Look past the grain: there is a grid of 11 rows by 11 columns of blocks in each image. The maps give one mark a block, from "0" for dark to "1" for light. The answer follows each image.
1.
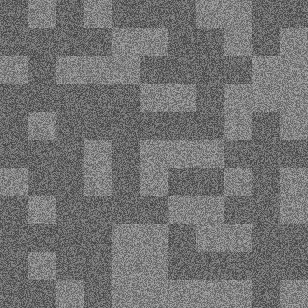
01010001100
00001100101
10111000011
00000110111
01000000101
00010111000
10010100101
01000011001
00001101100
01001100000
00101111101
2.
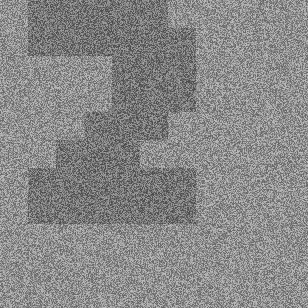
10000011111
10000001111
11110001111
11110001111
11100011111
11000111111
10000001111
10000001111
11111111111
11111111111
11111111111
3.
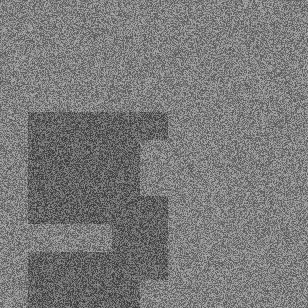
11111111111
11111111111
11111111111
11111111111
10000011111
10000111111
10000111111
10000011111
11110011111
10000011111
10000111111
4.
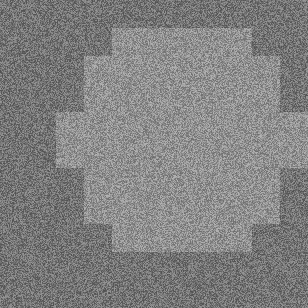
00000000000
00001111100
00011111110
00011111110
00111111111
00111111111
00011111110
00011111110
00001111100
00000000000
00000000000
